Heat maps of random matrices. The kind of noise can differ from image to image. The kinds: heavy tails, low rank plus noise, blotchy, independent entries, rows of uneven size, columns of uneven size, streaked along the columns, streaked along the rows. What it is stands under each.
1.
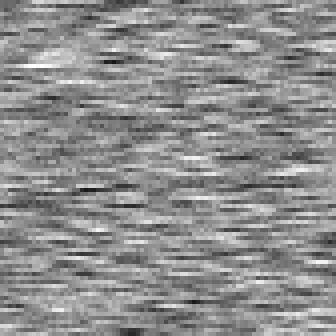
streaked along the rows
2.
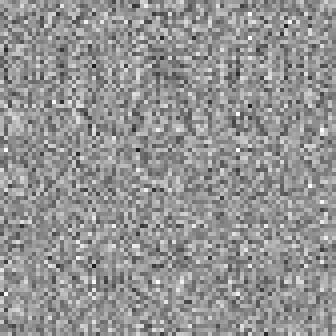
low rank plus noise
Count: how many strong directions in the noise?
five to eight
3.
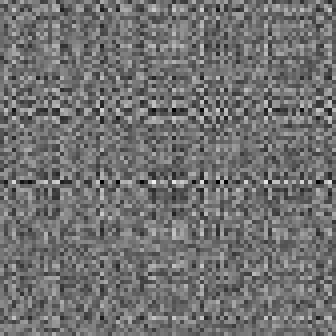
low rank plus noise
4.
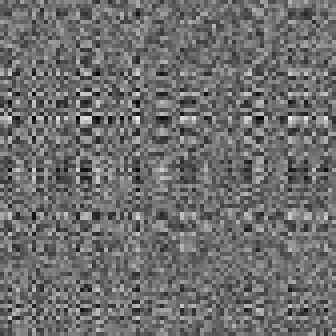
low rank plus noise
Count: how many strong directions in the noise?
one
